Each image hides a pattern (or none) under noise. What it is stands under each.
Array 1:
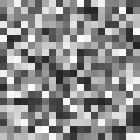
only noise
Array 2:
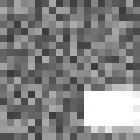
one block
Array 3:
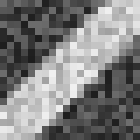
a diagonal band
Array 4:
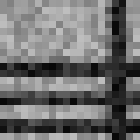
bands of rows crossing bands of columns
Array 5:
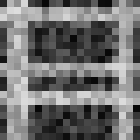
bands of rows crossing bands of columns
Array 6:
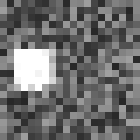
one block
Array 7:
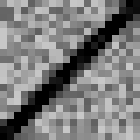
a diagonal band
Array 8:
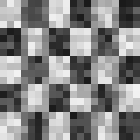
a checkerboard
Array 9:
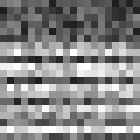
bands of rows
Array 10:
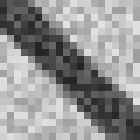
a diagonal band
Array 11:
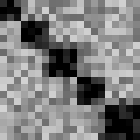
blocks along the diagonal
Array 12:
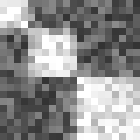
blocks along the diagonal
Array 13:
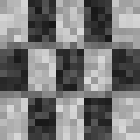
a checkerboard
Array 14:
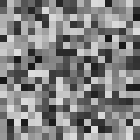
only noise
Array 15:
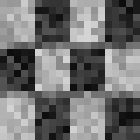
a checkerboard
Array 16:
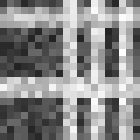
bands of rows crossing bands of columns
